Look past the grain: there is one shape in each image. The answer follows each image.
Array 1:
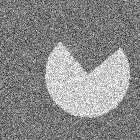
disc with a wedge cut out
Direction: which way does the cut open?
up
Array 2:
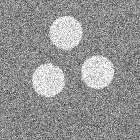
three dots
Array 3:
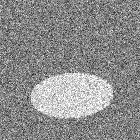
ellipse
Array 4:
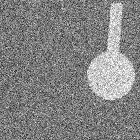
lollipop
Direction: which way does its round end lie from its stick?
down
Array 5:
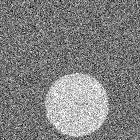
disc
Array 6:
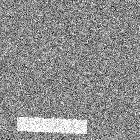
bar
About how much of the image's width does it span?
half
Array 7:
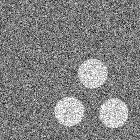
three dots
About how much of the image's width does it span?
half
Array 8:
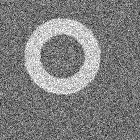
ring
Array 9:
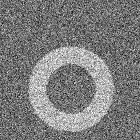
ring
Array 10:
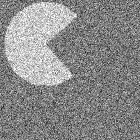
disc with a wedge cut out
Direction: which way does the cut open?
right
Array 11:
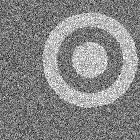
bullseye
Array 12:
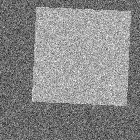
square
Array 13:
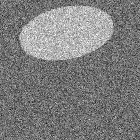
ellipse
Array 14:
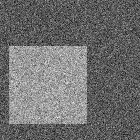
square
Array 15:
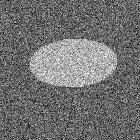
ellipse
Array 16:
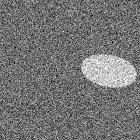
ellipse
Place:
middle right
